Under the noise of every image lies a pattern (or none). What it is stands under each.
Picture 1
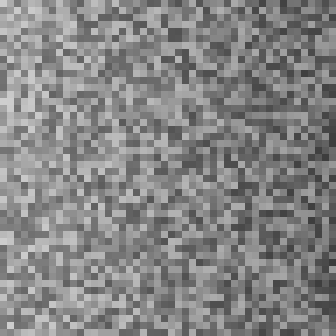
a smooth slope
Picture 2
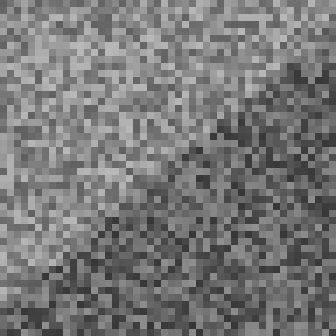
a sharp edge
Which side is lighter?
top left
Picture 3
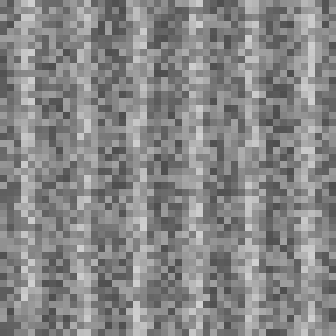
vertical stripes
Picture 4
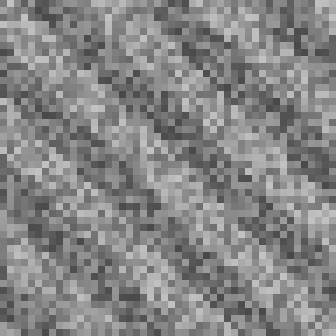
diagonal stripes
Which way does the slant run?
top left to bottom right
